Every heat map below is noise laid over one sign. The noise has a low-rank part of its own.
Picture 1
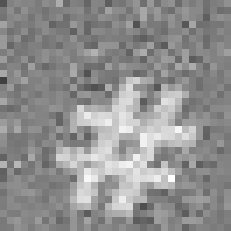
light hash sign
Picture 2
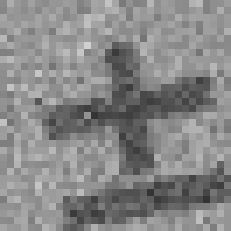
dark plus-minus sign
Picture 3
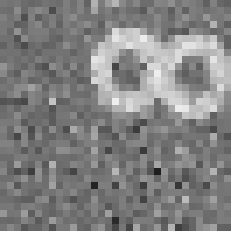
light infinity sign
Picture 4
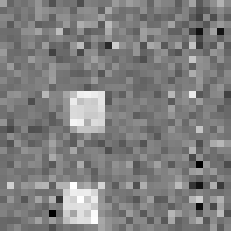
light colon
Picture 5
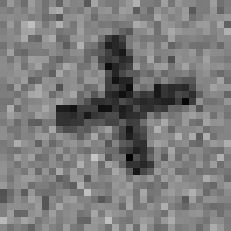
dark plus sign
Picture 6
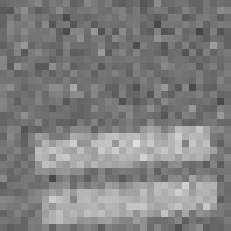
light equals sign
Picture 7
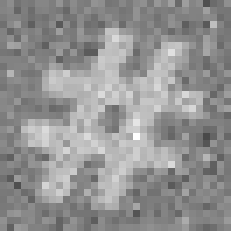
light hash sign
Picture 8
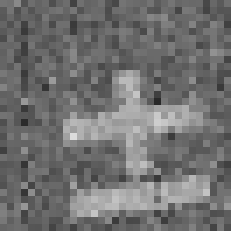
light plus-minus sign
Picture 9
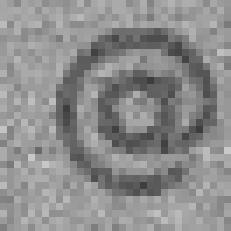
dark at sign
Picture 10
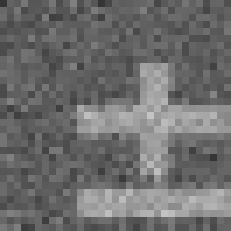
light plus-minus sign
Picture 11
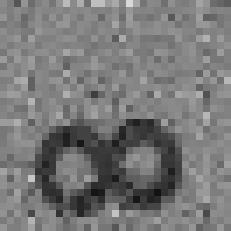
dark infinity sign
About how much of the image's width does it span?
two thirds
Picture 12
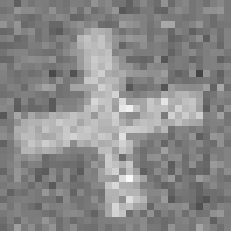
light plus sign
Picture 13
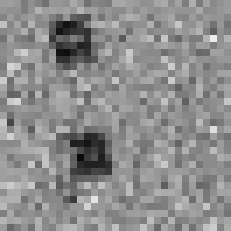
dark colon
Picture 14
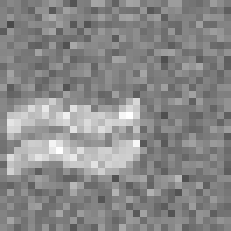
light approximately sign
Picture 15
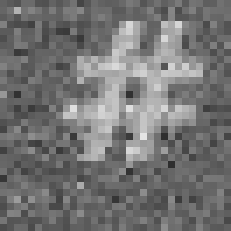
light hash sign
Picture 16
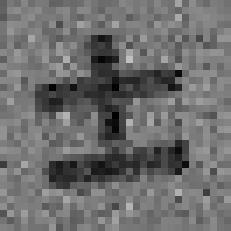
dark plus-minus sign
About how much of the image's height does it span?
two thirds
